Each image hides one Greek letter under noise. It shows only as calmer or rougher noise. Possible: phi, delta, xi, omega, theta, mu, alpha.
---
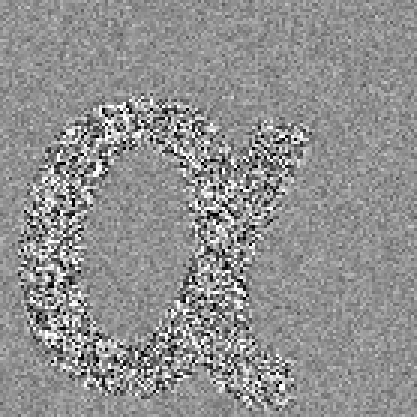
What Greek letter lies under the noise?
alpha
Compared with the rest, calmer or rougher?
rougher
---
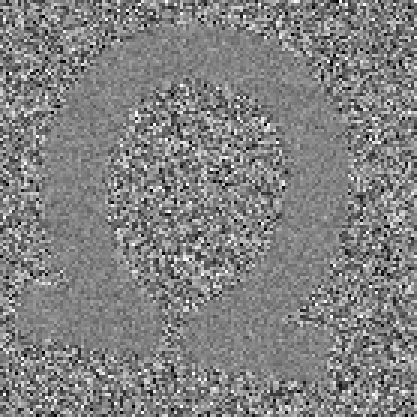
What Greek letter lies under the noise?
omega
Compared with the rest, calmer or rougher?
calmer
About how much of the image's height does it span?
nearly all
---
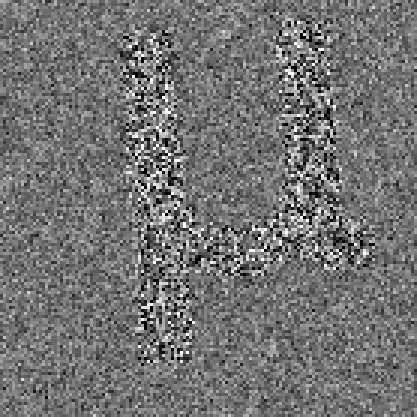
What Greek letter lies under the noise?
mu
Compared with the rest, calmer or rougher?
rougher
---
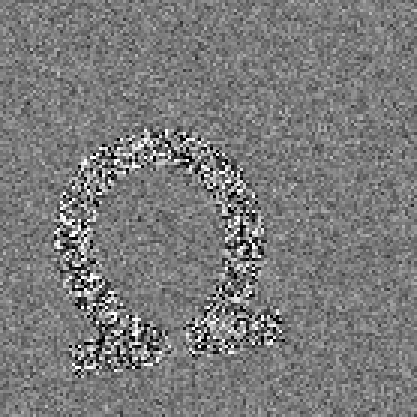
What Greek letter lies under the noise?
omega
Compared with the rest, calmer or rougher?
rougher
